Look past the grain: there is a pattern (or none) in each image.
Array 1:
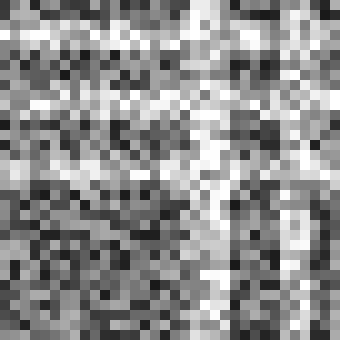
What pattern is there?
bands of rows crossing bands of columns
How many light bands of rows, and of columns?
3 and 2
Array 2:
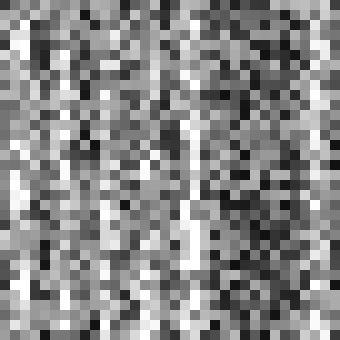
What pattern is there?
bands of columns
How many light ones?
6
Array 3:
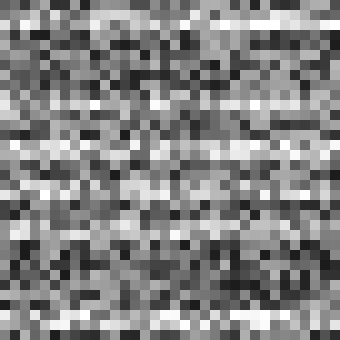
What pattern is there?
bands of rows
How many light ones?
6
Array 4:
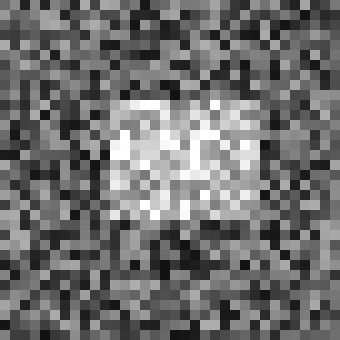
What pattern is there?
one block
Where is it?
centre
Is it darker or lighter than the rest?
lighter
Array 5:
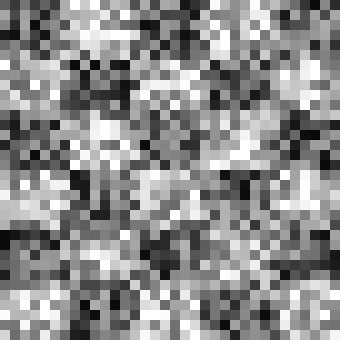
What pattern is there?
a checkerboard
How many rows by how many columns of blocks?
6 by 5
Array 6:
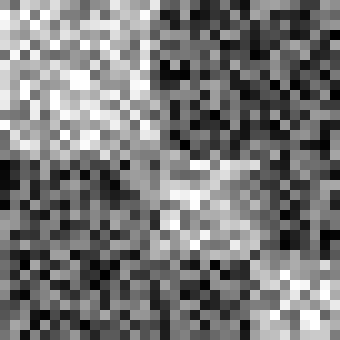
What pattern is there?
blocks along the diagonal
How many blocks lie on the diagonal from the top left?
3
